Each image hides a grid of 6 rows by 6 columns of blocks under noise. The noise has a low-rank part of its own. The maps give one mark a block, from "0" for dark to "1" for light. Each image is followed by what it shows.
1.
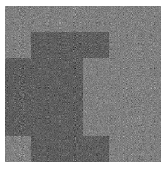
1 1 1 1 1 1
1 0 0 0 1 1
0 0 0 1 1 1
0 0 0 1 1 1
0 0 0 1 1 1
1 0 0 0 1 1
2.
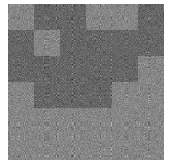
1 0 0 1 1 0
0 1 0 0 0 0
0 0 0 0 0 1
1 0 0 0 1 1
1 1 1 1 1 1
1 1 1 1 1 1
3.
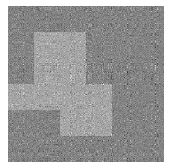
0 0 0 0 0 0
0 1 1 0 0 0
0 1 1 0 0 0
1 1 1 1 0 0
0 0 1 1 0 0
0 0 0 0 0 0
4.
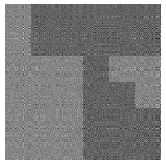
1 0 0 0 0 0
1 0 0 0 0 0
1 1 1 0 1 1
1 1 1 0 0 1
1 1 1 0 0 0
1 1 1 0 0 0
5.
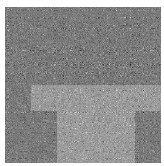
0 0 0 0 0 0
0 0 0 0 0 0
0 0 0 0 0 0
0 1 1 1 1 1
0 0 1 1 1 0
0 0 1 1 1 0
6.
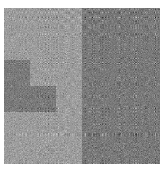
1 1 1 0 0 0
1 1 1 0 0 0
0 1 1 0 0 0
0 0 1 0 0 0
1 1 1 0 0 0
1 1 1 0 0 0
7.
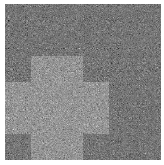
0 0 0 0 0 0
0 0 0 0 0 0
0 1 1 0 0 0
1 1 1 1 0 0
1 1 1 1 0 0
0 1 1 0 0 0
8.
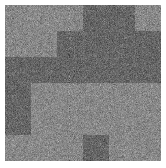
1 1 1 0 0 1
1 1 0 0 0 0
0 0 0 0 0 0
0 1 1 1 1 1
0 1 1 1 1 1
1 1 1 0 1 1
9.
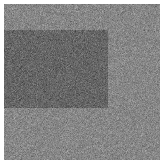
1 1 1 1 1 1
0 0 0 0 1 1
0 0 0 0 1 1
0 0 0 0 1 1
1 1 1 1 1 1
1 1 1 1 1 1
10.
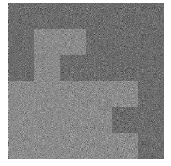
0 0 0 0 0 0
0 1 1 0 0 0
0 1 0 0 0 0
1 1 1 1 1 0
1 1 1 1 0 0
1 1 1 1 1 0
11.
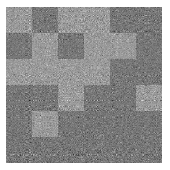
1 0 1 1 0 0
0 1 0 1 1 0
1 1 1 1 0 0
0 0 1 0 0 1
0 1 0 0 0 0
0 0 0 0 0 0
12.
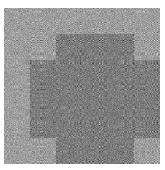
1 1 1 1 1 1
1 1 0 0 0 1
1 0 0 0 0 0
1 0 0 0 0 0
1 0 0 0 0 0
1 1 0 0 0 1
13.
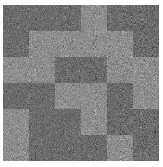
0 0 0 1 0 0
0 1 1 1 1 0
1 1 0 0 1 1
0 0 1 1 0 1
1 0 0 1 0 0
1 0 0 0 1 0
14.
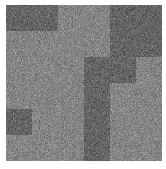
0 0 1 1 0 0
1 1 1 1 0 0
1 1 1 0 0 1
1 1 1 0 1 1
0 1 1 0 1 1
1 1 1 0 1 1
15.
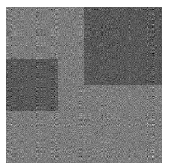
1 1 1 0 0 0
1 1 1 0 0 0
0 0 1 0 0 0
0 0 1 1 1 1
1 1 1 1 1 1
1 1 1 1 1 1
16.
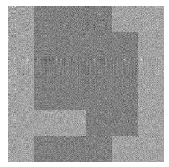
1 0 0 0 1 1
1 0 0 0 0 1
1 0 0 0 0 1
1 0 0 0 0 1
1 1 1 0 0 1
1 0 0 0 1 1
